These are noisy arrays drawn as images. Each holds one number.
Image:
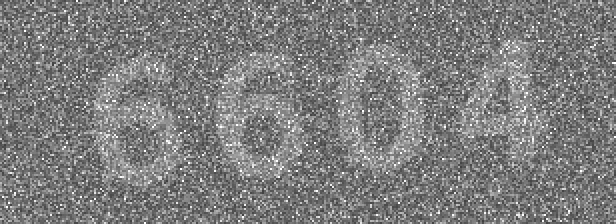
6604
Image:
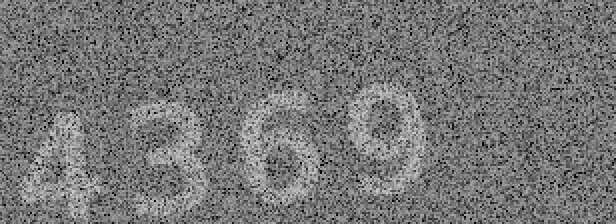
4369
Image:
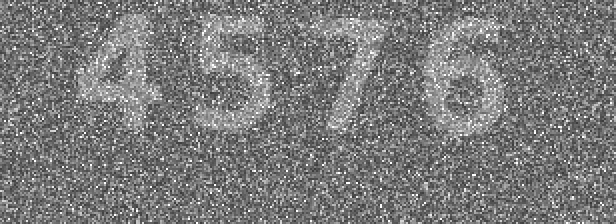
4576
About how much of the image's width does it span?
two thirds
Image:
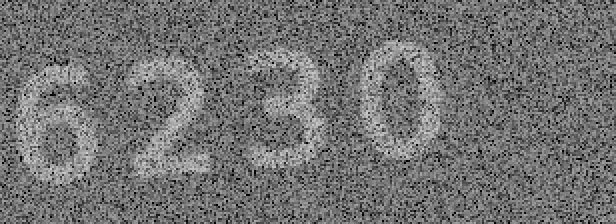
6230
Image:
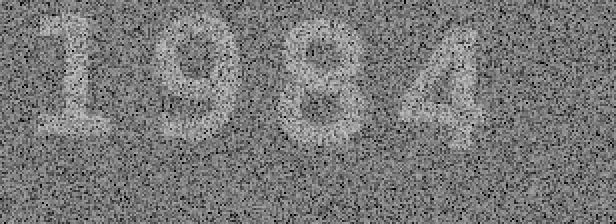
1984
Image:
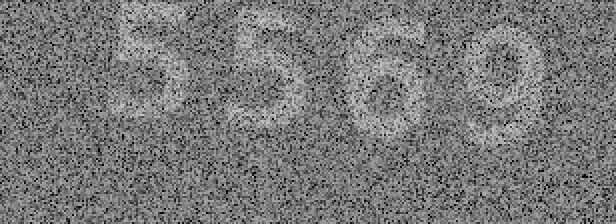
5569
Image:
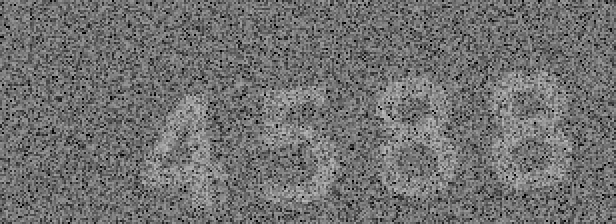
4588
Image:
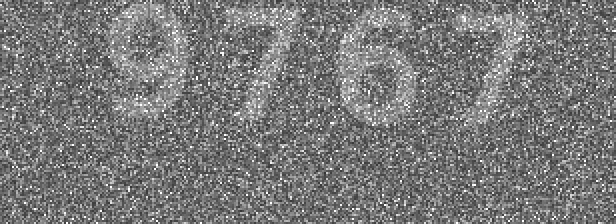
9767
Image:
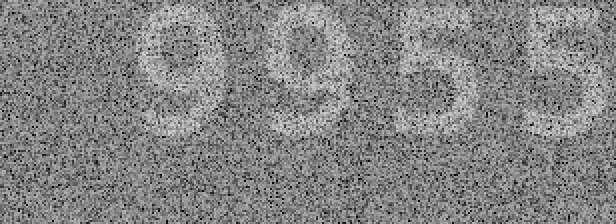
9955
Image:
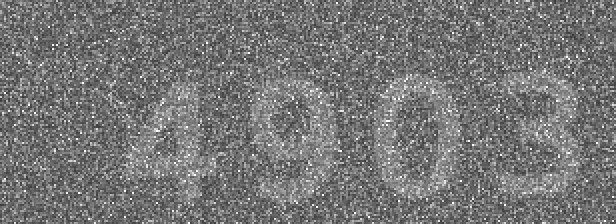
4903
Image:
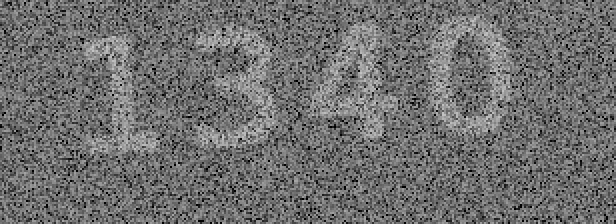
1340
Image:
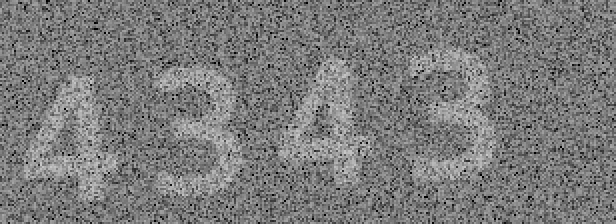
4343
